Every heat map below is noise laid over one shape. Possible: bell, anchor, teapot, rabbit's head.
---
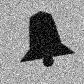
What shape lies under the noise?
bell
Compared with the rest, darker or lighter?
darker
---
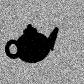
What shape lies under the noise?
teapot
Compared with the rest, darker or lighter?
darker
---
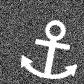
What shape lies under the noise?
anchor
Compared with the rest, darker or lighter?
lighter
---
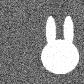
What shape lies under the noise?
rabbit's head
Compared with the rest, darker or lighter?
lighter
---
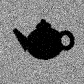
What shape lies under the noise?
teapot
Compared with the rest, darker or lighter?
darker
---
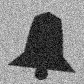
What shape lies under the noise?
bell
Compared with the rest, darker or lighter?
darker
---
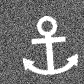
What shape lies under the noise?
anchor
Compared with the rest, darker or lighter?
lighter
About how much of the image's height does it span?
two thirds
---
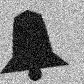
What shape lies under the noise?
bell
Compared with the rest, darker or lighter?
darker
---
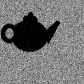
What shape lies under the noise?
teapot
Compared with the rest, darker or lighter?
darker
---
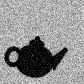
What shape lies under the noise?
teapot
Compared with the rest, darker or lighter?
darker
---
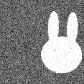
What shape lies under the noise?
rabbit's head
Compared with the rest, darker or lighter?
lighter
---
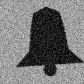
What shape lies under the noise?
bell
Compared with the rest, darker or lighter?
darker
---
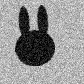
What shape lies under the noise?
rabbit's head
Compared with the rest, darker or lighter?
darker
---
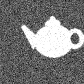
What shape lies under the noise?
teapot
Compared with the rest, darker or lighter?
lighter
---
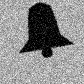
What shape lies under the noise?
bell
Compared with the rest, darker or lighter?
darker
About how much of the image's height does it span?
two thirds
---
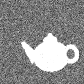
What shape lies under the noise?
teapot
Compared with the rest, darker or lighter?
lighter
